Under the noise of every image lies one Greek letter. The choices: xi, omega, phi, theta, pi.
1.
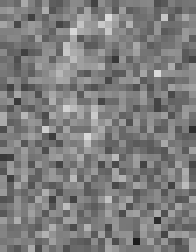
xi
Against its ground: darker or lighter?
lighter
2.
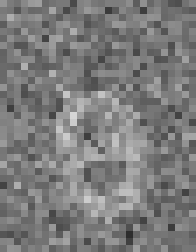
theta
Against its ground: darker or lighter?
lighter
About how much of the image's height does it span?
half
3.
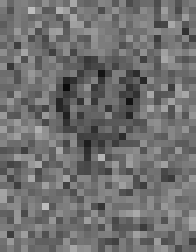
phi
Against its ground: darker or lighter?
darker
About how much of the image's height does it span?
half
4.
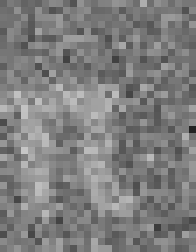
pi
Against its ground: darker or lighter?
lighter
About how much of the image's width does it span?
two thirds
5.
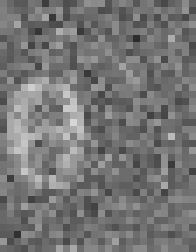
theta
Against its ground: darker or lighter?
lighter
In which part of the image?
middle left
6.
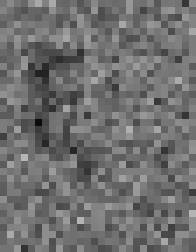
xi
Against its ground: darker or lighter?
darker
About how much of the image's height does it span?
half
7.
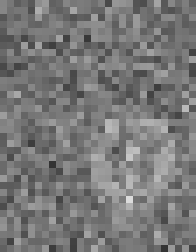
phi
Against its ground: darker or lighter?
lighter
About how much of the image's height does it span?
half
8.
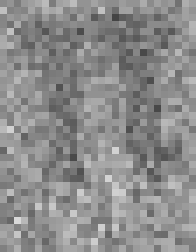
pi
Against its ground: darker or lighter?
darker
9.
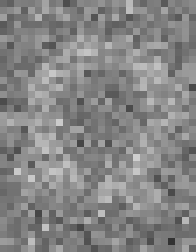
omega
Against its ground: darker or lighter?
lighter
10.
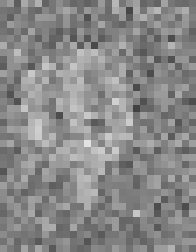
phi
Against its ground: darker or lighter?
lighter
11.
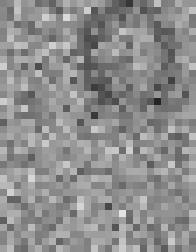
omega
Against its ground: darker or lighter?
darker
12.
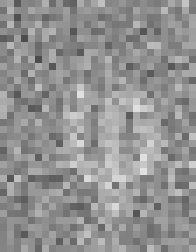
phi
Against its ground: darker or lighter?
lighter
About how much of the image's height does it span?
half
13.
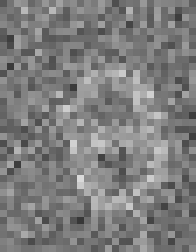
theta
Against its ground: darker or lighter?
lighter
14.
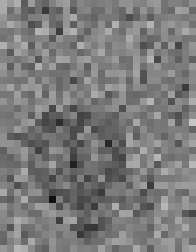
phi
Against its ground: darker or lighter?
darker
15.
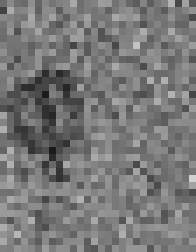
phi
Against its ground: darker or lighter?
darker
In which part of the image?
middle left
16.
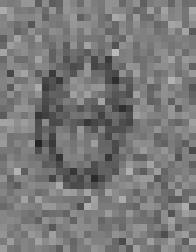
theta
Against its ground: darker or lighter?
darker
